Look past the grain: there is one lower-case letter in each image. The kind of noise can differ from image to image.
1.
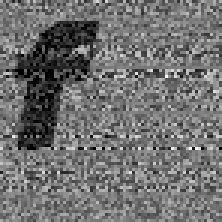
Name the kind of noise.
rows of uneven size
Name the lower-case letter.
f
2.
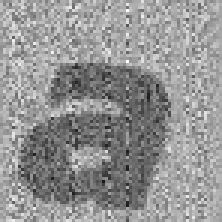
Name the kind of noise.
columns of uneven size
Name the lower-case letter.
a
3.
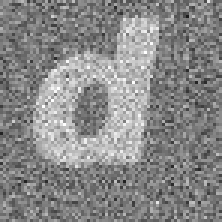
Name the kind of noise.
low rank plus noise
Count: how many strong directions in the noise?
five to eight
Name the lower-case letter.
d
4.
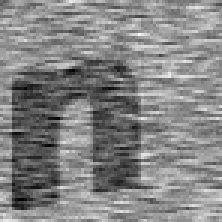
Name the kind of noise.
streaked along the rows
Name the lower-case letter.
n
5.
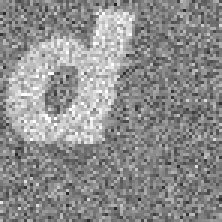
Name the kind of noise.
independent entries
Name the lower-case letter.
d
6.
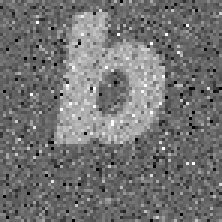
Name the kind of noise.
heavy tails
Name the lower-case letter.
b
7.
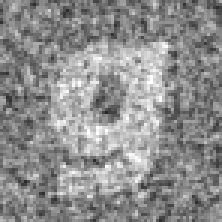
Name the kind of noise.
blotchy
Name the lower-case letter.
g
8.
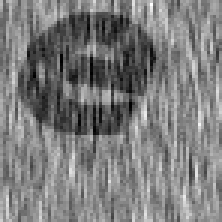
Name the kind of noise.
streaked along the columns
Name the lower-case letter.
e
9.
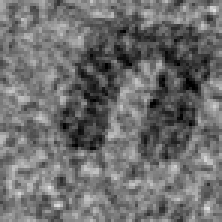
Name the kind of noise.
blotchy
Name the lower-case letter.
n
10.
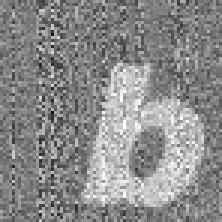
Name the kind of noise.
columns of uneven size
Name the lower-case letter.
b
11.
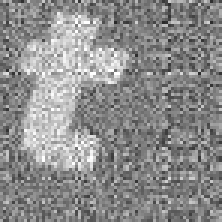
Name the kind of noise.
low rank plus noise
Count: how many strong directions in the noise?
two
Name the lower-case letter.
t
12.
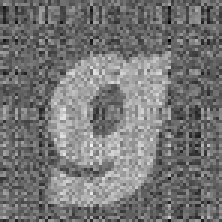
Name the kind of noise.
low rank plus noise
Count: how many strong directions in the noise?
one
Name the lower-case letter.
g
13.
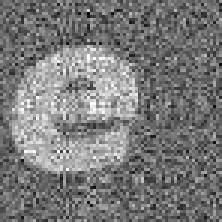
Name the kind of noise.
low rank plus noise
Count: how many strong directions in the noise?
five to eight
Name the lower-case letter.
e
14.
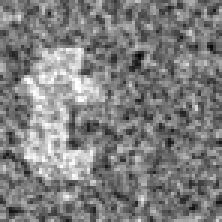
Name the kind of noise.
blotchy
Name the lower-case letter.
t
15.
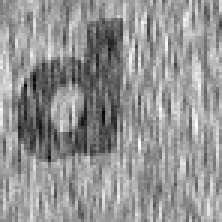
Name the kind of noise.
streaked along the columns
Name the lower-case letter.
d
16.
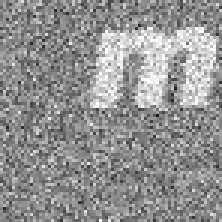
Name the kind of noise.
independent entries
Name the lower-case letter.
m
